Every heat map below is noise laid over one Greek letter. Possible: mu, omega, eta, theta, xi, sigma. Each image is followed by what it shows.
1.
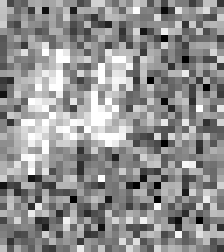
mu
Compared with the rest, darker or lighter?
lighter
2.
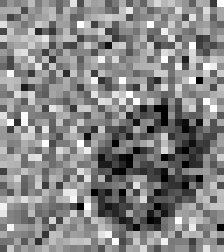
theta
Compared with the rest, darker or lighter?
darker
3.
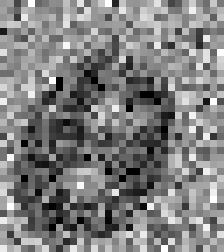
theta
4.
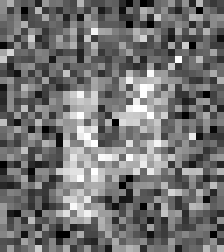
mu
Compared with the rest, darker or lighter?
lighter
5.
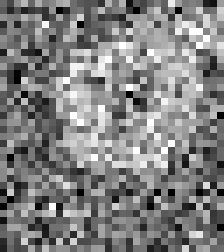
sigma
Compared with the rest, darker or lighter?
lighter
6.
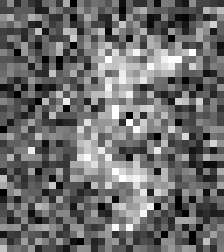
xi
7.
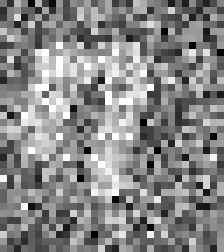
eta
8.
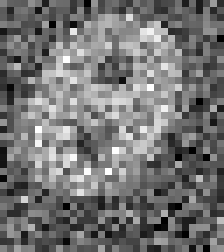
theta
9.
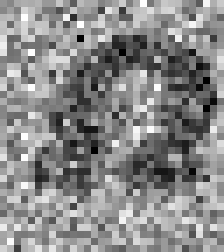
omega
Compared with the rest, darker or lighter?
darker
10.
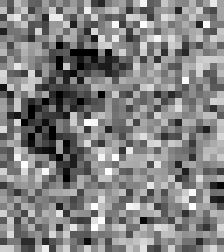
xi
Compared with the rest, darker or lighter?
darker
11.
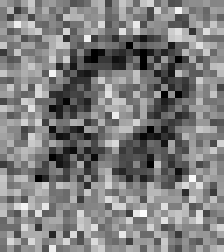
omega
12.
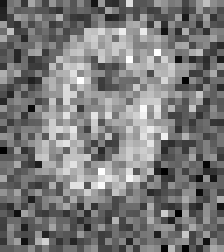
theta
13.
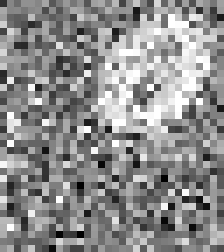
theta
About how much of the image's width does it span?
half
